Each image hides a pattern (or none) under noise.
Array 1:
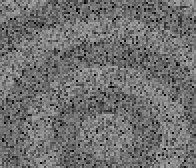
rings round one point
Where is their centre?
bottom middle
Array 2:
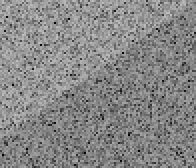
a sharp edge
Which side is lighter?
top left
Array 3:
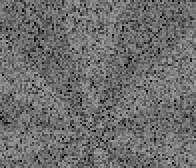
spokes from one point
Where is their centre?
bottom middle
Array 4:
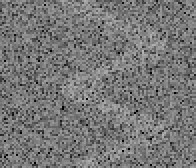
a wavy band
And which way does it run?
top to bottom
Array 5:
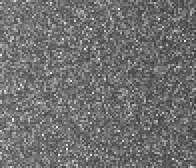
a smooth slope
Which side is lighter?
left
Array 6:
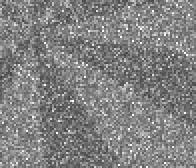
spokes from one point
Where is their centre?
top left
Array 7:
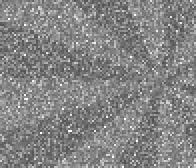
spokes from one point
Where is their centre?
middle right
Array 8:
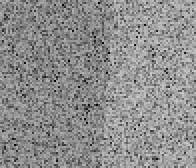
a sharp edge
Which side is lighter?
right
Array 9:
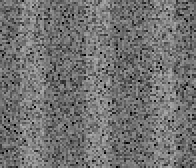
vertical stripes
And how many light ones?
3
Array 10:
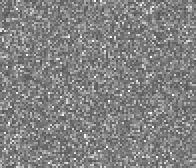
only noise
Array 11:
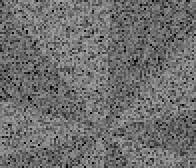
spokes from one point
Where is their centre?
bottom middle
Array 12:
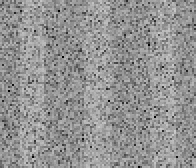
vertical stripes
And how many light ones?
3
